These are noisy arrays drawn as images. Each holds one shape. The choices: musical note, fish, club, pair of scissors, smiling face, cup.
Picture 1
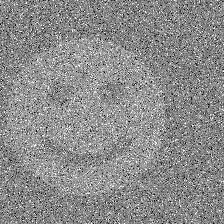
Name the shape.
smiling face
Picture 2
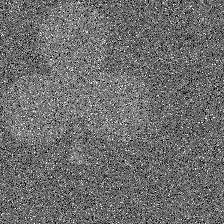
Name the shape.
club
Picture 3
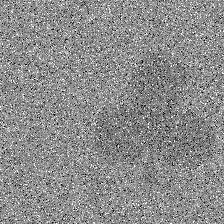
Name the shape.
club
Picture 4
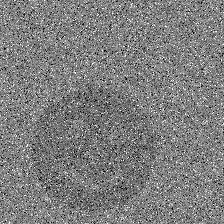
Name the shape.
smiling face
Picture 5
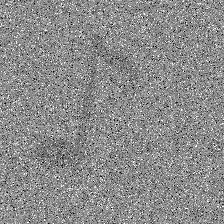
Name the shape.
musical note
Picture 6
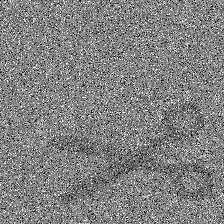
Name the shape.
pair of scissors
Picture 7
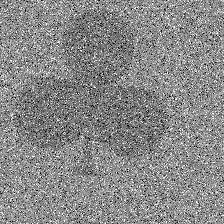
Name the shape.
club
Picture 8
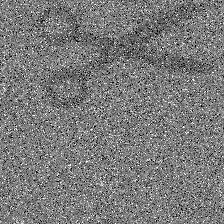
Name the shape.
pair of scissors
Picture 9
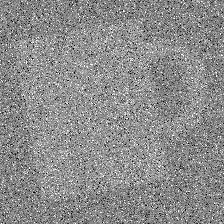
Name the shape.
cup
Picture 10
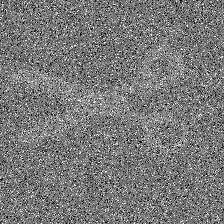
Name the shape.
pair of scissors
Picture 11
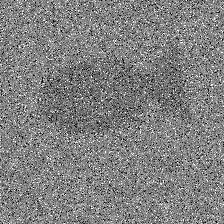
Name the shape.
fish
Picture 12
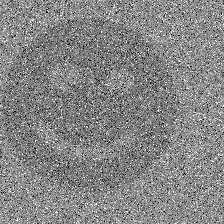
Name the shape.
smiling face
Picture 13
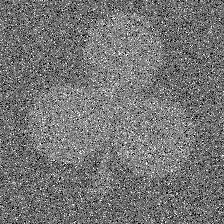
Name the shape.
club
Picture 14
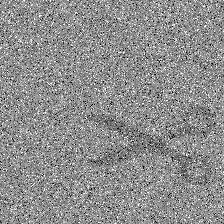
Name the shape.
pair of scissors
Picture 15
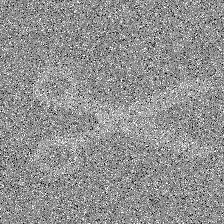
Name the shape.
pair of scissors
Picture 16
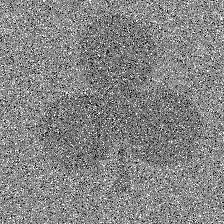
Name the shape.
club
